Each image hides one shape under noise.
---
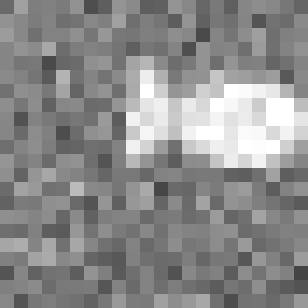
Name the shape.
fish
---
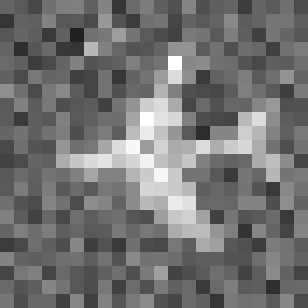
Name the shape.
airplane
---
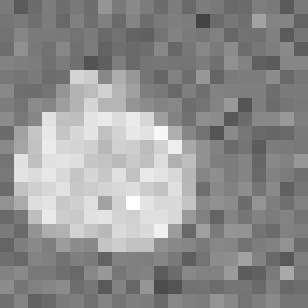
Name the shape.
apple
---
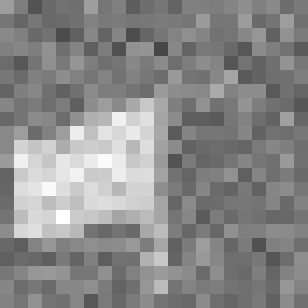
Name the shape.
flag
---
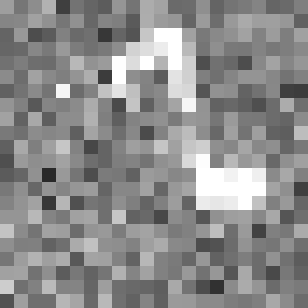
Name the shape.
musical note
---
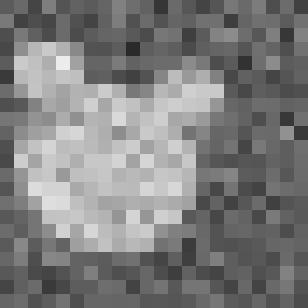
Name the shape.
bear's head
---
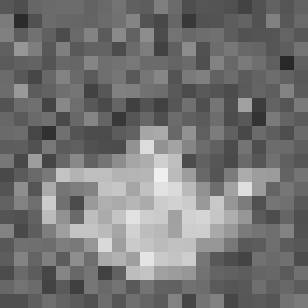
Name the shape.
teapot
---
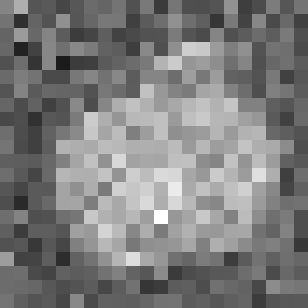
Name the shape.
apple
